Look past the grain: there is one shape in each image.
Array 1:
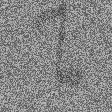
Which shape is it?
musical note
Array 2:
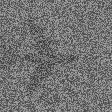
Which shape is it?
airplane
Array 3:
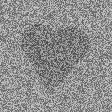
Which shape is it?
heart
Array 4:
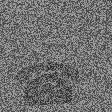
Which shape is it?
telephone
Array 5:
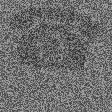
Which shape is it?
telephone
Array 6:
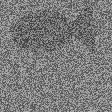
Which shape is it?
fish
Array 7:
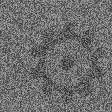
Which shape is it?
gear
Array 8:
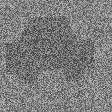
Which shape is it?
car
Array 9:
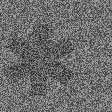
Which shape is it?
asterisk
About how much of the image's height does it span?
two thirds
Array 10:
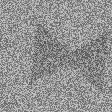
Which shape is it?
bow tie
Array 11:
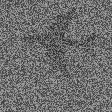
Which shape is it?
airplane
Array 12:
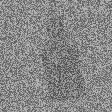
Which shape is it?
bottle
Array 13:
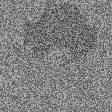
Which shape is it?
car
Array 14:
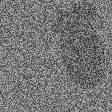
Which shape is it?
footprint
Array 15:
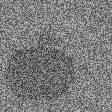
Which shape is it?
apple
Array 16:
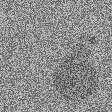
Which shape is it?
pear
